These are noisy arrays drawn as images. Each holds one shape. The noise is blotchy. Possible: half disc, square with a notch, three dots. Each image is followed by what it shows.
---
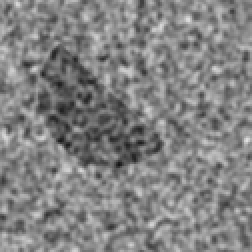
half disc
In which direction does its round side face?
down and left
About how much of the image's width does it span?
half
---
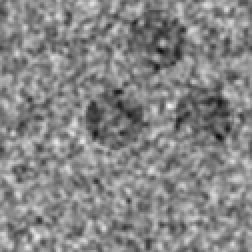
three dots
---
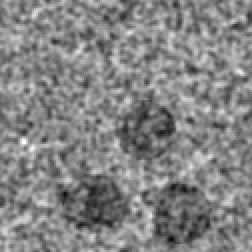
three dots
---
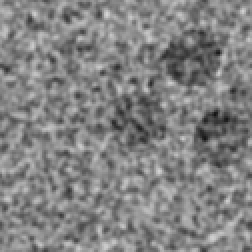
three dots
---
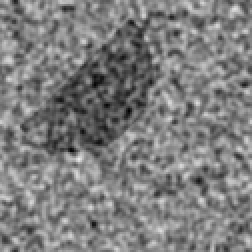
half disc
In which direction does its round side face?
down and right
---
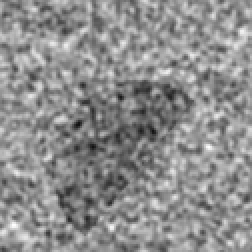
half disc
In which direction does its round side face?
up and left
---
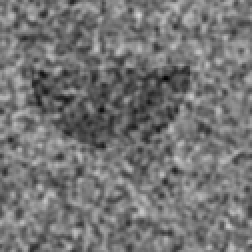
half disc
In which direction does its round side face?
down
